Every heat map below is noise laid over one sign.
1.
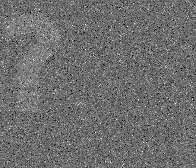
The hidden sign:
question mark
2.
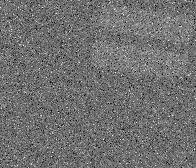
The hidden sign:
equals sign
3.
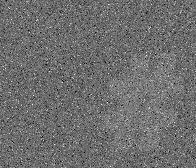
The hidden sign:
hash sign
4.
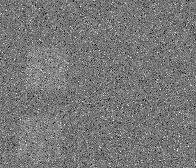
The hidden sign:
colon
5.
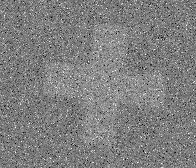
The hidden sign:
plus sign
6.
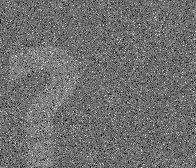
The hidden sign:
question mark
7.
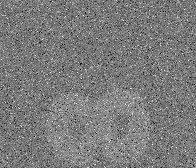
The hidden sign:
infinity sign
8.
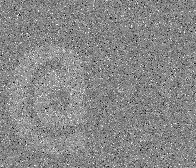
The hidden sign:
at sign
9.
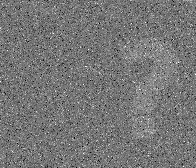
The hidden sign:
question mark
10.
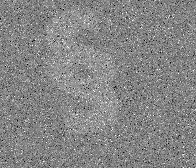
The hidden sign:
section sign
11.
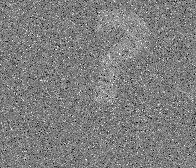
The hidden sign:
question mark
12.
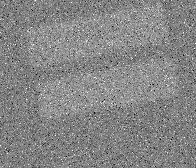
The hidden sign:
equals sign
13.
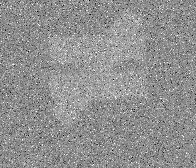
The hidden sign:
not-equal sign
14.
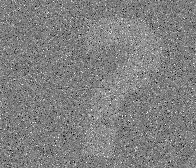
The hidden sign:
question mark
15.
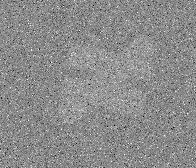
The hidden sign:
not-equal sign
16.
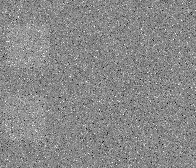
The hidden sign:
colon
